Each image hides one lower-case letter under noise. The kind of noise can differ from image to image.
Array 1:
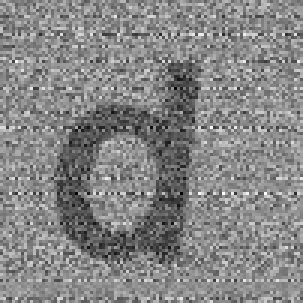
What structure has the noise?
rows of uneven size
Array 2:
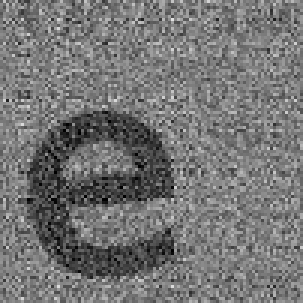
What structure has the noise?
low rank plus noise
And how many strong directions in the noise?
three or four
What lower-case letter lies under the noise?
e
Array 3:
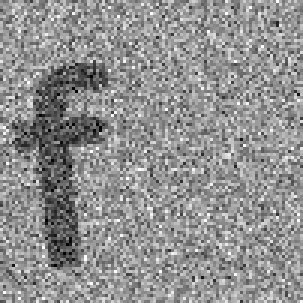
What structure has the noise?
independent entries
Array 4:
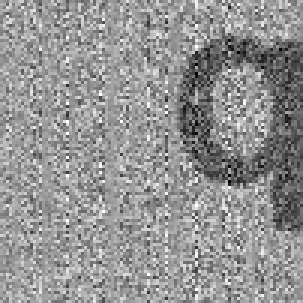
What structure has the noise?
columns of uneven size
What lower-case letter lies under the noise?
q
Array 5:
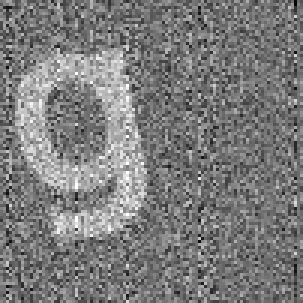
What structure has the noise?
columns of uneven size
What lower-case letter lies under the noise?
g
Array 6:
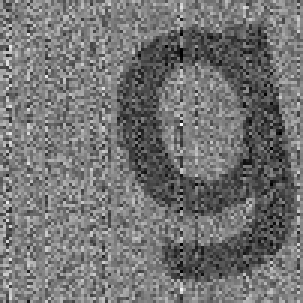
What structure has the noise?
columns of uneven size
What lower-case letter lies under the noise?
g
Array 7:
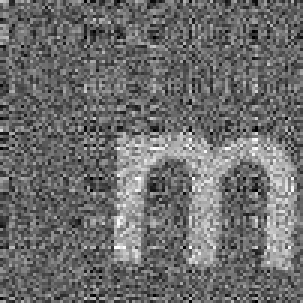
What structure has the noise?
low rank plus noise
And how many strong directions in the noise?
one
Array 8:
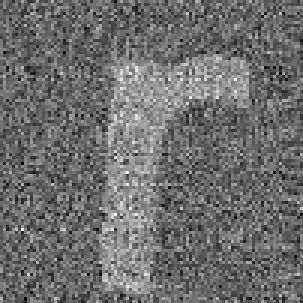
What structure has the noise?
low rank plus noise
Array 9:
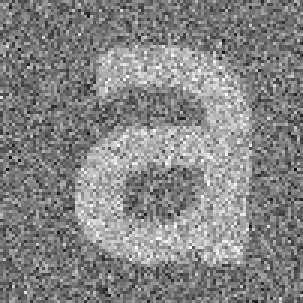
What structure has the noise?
independent entries
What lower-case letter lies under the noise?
a
